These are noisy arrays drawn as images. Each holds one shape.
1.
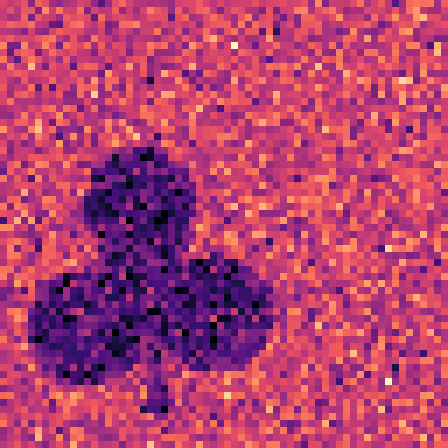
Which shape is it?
club
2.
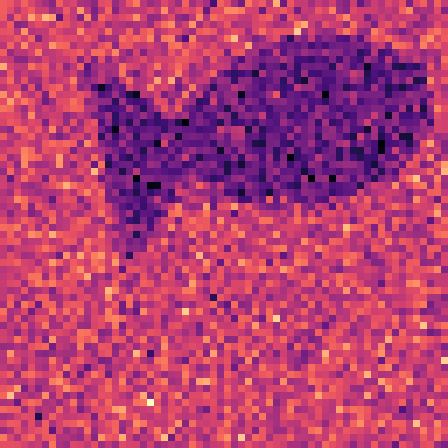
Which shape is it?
fish
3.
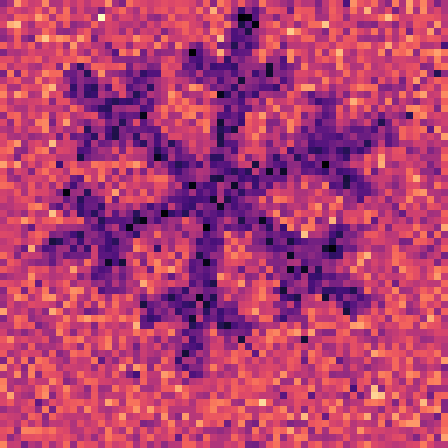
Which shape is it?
snowflake
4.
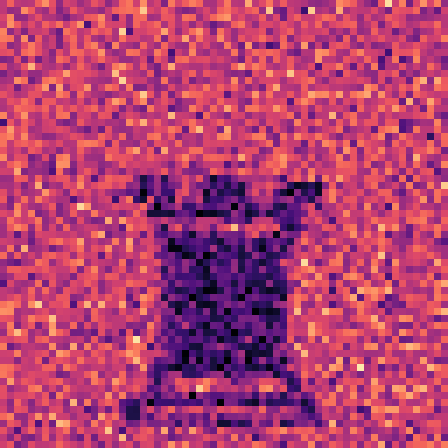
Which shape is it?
chess rook
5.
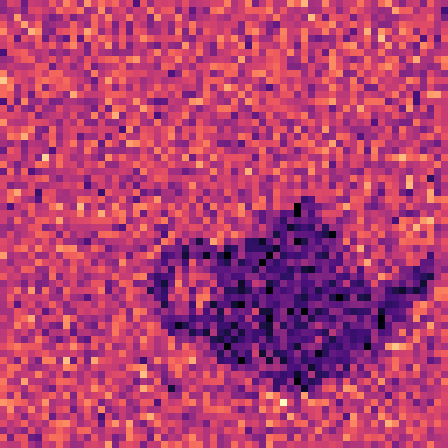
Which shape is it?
teapot
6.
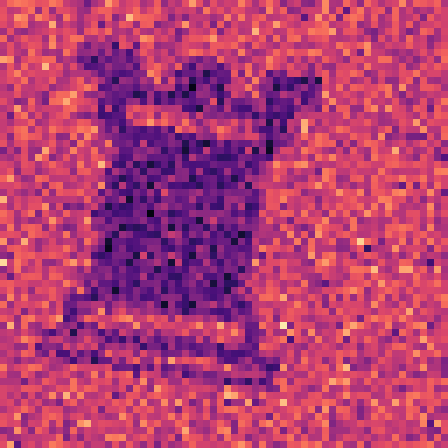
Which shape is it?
chess rook
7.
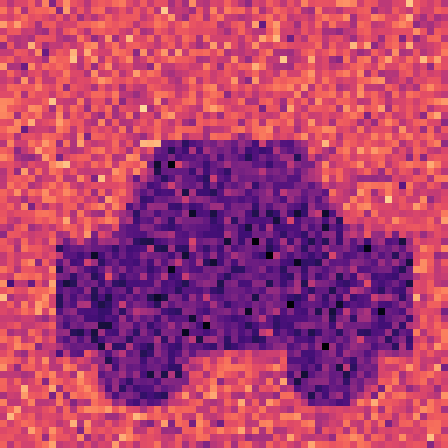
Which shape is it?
car
